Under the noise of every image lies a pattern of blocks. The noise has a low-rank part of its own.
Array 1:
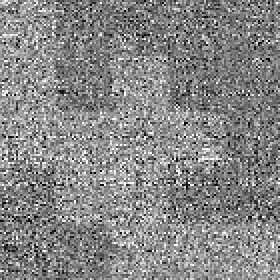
mirrored about the diagonal from the bottom left
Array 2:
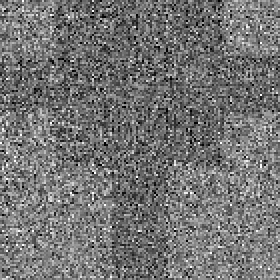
left and right mirror each other
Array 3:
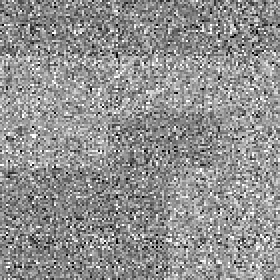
no symmetry
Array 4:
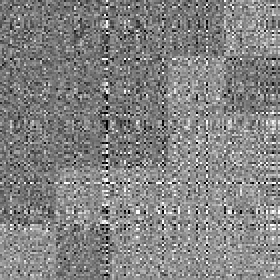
mirrored about the diagonal from the top left
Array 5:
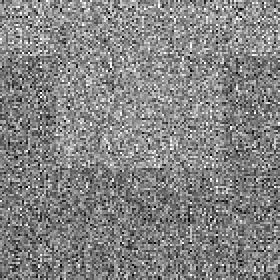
left and right mirror each other
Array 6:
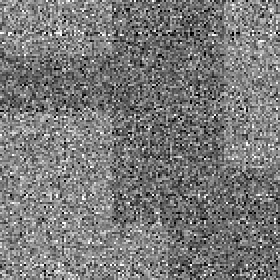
no symmetry
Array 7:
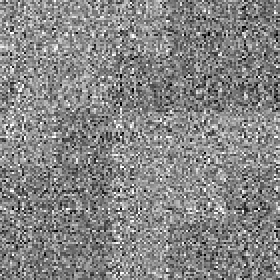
mirrored about the diagonal from the top left
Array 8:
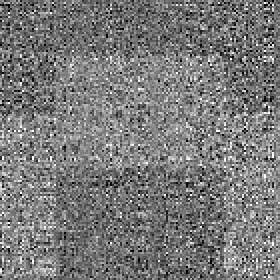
left and right mirror each other
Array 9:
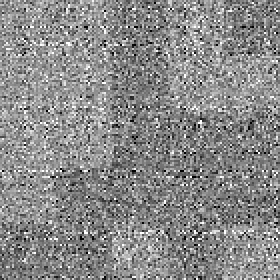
no symmetry
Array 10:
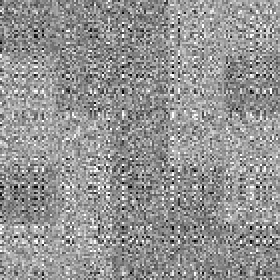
the same after a half turn
